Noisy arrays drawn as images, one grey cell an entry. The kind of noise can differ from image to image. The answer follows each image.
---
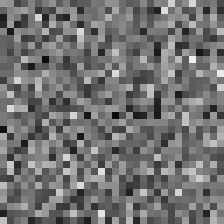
independent entries
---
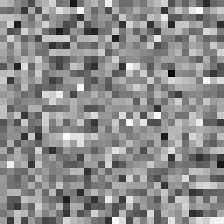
low rank plus noise
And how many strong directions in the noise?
three or four
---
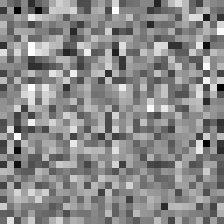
low rank plus noise
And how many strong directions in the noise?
two
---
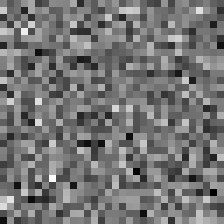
independent entries
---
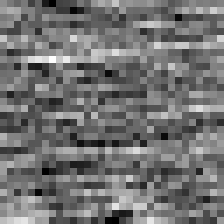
streaked along the rows
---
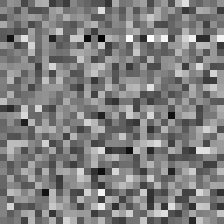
low rank plus noise
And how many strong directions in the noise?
one
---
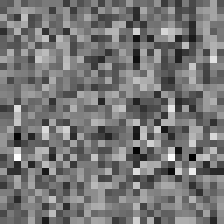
low rank plus noise
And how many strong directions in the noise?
two
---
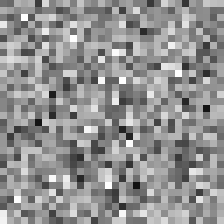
independent entries
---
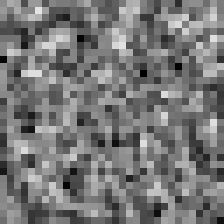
blotchy
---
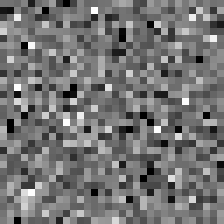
heavy tails
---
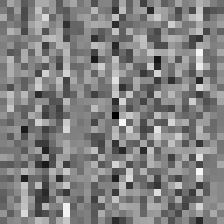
columns of uneven size
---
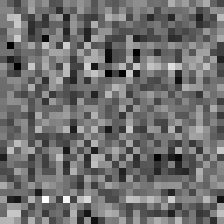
low rank plus noise
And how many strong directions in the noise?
two
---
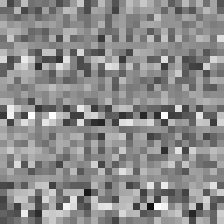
rows of uneven size
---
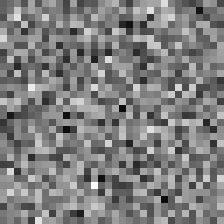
independent entries
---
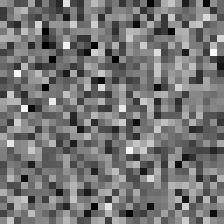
independent entries
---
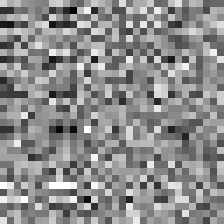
low rank plus noise
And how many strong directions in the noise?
one
